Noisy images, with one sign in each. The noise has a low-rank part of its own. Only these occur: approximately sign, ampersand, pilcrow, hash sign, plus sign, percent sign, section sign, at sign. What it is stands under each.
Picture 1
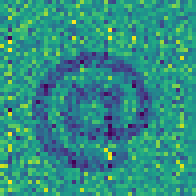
at sign
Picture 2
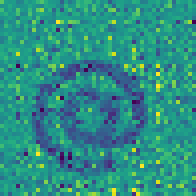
at sign
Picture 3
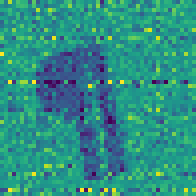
pilcrow
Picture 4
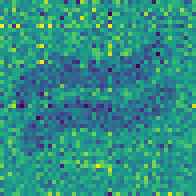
approximately sign
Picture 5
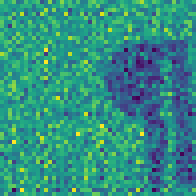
pilcrow
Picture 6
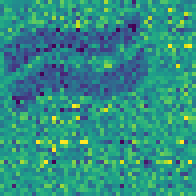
approximately sign
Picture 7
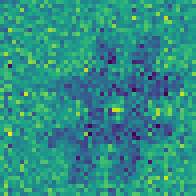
hash sign
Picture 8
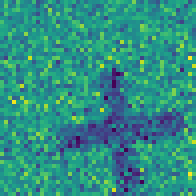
plus sign
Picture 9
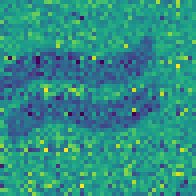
approximately sign
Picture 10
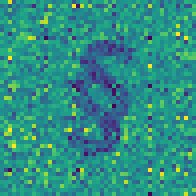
section sign
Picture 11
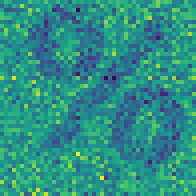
percent sign
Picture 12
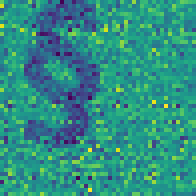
section sign
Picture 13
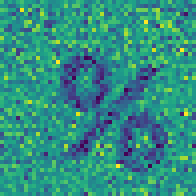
percent sign
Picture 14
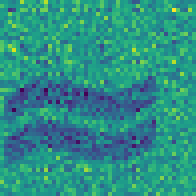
approximately sign
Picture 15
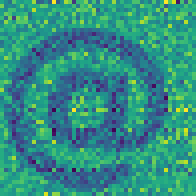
at sign
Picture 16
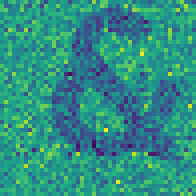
ampersand
